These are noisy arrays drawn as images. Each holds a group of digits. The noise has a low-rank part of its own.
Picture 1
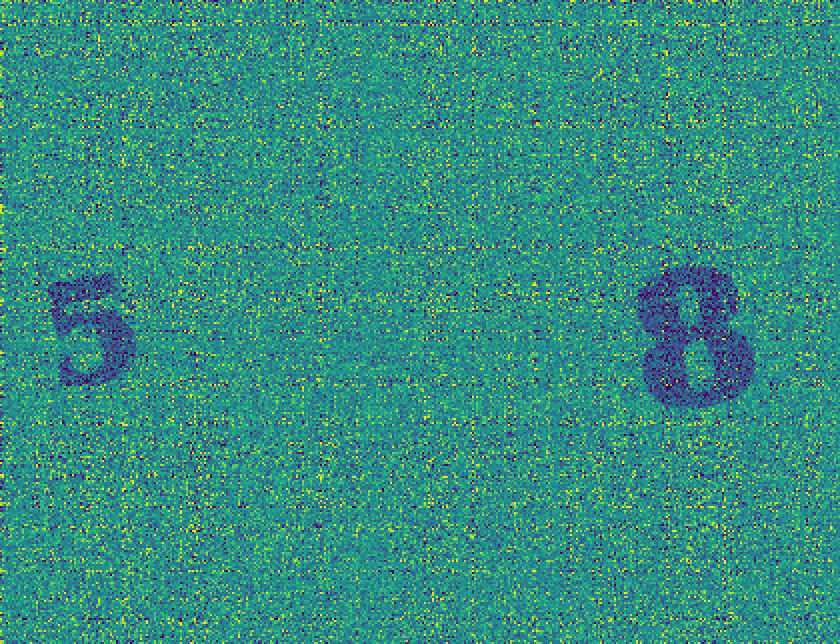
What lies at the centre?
nothing
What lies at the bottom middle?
nothing
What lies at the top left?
nothing
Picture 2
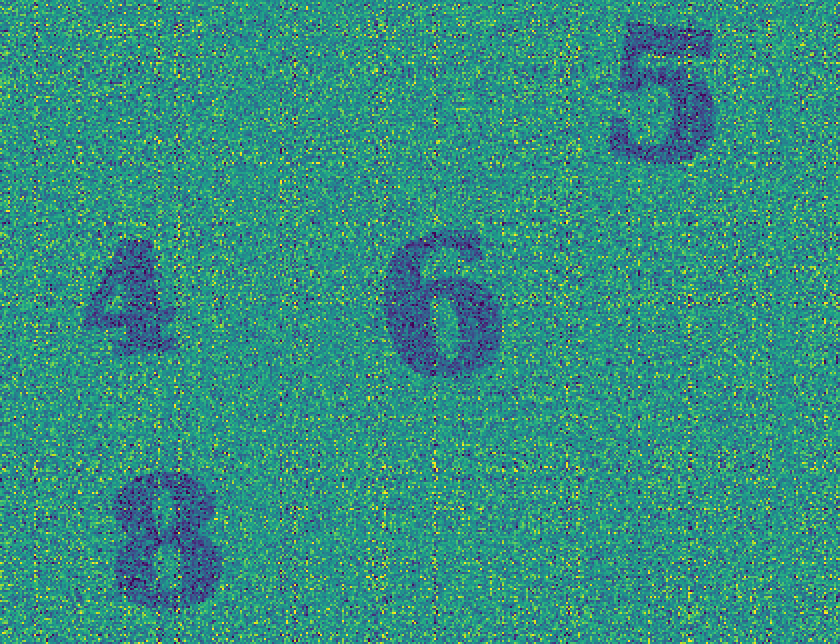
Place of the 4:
middle left
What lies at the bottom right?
nothing
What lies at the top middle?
nothing
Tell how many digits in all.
4
